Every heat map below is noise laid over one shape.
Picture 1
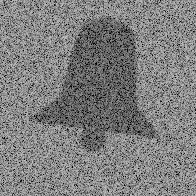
dark bell
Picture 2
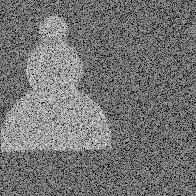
light chess pawn
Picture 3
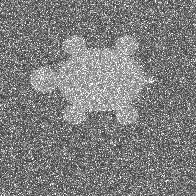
light turtle
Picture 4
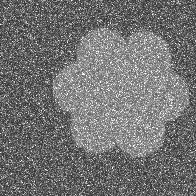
light flower
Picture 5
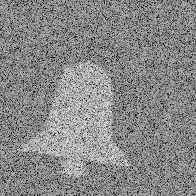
light bell
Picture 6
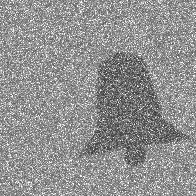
dark bell
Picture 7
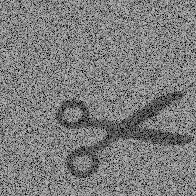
dark pair of scissors
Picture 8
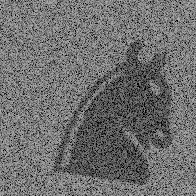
dark chess knight
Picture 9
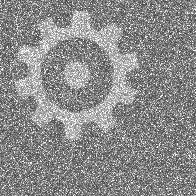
light gear
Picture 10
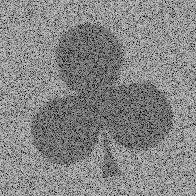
dark club
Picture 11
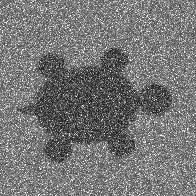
dark turtle
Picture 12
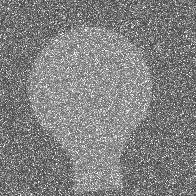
light light bulb
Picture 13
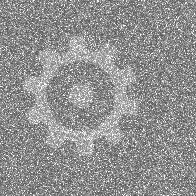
light gear
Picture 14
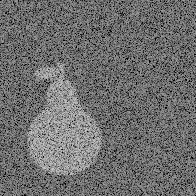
light pear
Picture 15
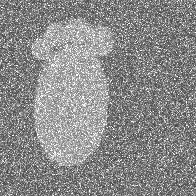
light footprint
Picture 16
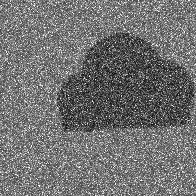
dark cloud
